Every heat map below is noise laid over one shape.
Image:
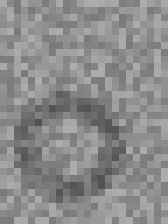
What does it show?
dark ring
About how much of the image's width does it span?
two thirds
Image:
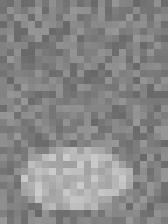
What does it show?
light ellipse
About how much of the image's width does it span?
two thirds
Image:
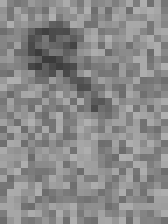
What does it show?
dark lollipop
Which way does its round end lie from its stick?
up and left
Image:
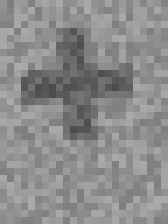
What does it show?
dark cross
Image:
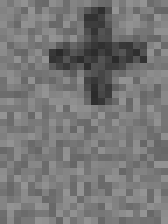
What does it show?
dark cross
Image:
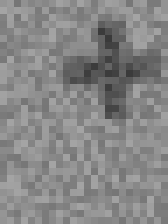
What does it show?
dark cross
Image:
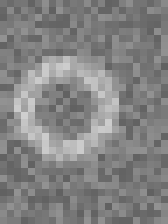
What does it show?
light ring
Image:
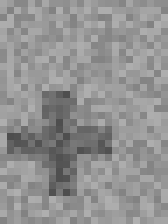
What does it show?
dark cross
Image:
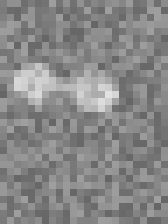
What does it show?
light dumbbell
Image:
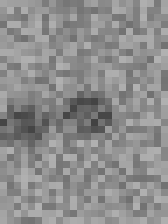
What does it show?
dark dumbbell
